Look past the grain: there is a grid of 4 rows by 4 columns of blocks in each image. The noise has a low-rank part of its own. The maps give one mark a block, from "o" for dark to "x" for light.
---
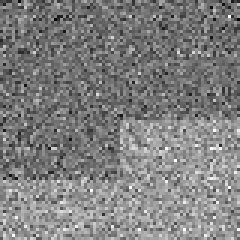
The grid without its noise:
o o o o
o o o o
o o x x
x x x x
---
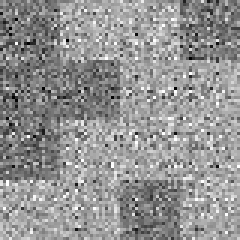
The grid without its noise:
o x x o
o o x x
o x x x
x x o x
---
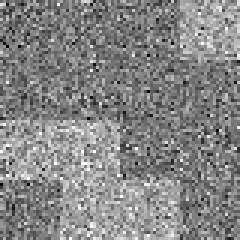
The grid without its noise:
o o o x
o o o o
x x o o
o x x o
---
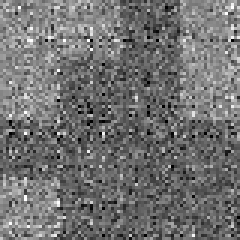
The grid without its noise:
x x o x
x o o x
o o o o
x o o o
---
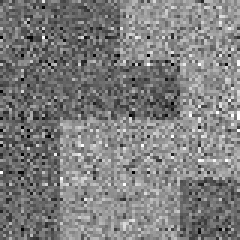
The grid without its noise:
o o x x
o o o x
o x x x
o x x o
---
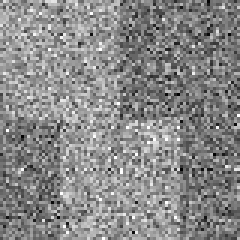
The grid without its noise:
x x o o
x x o o
o x x o
o x x o
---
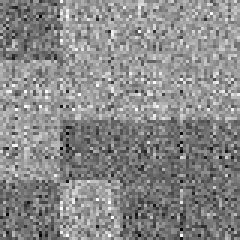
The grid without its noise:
o x x x
x x x x
x o o o
o x o o
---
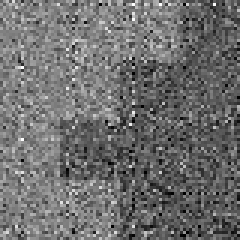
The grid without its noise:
x x x o
x x o o
x o o o
x x o o
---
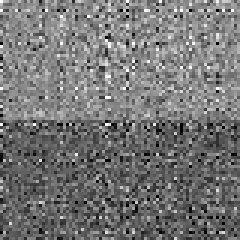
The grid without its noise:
x x x x
x x x x
o o o o
o o o o
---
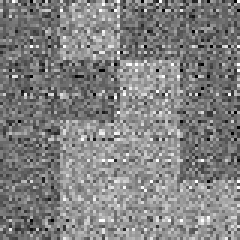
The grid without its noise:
o x o o
o o x o
o x x o
o x x x
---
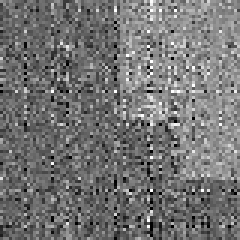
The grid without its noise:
o o x x
o o x x
o o o x
o o o o
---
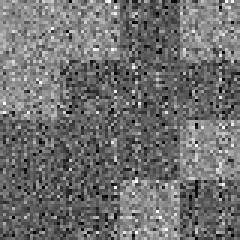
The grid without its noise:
x x o x
x o o o
o o o x
o o x o
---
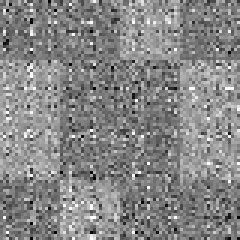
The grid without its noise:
o o x o
x o o x
x o o x
o x o o
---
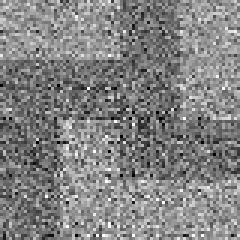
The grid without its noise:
x x o x
o o o x
o x o o
o x x x
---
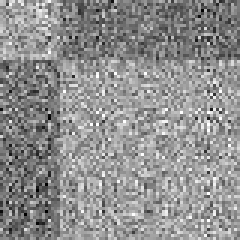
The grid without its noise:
x o o o
o x x x
o x x x
o x x x
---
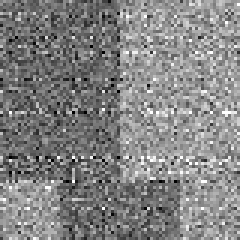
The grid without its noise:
o o x x
o o x x
o o x x
x o o x
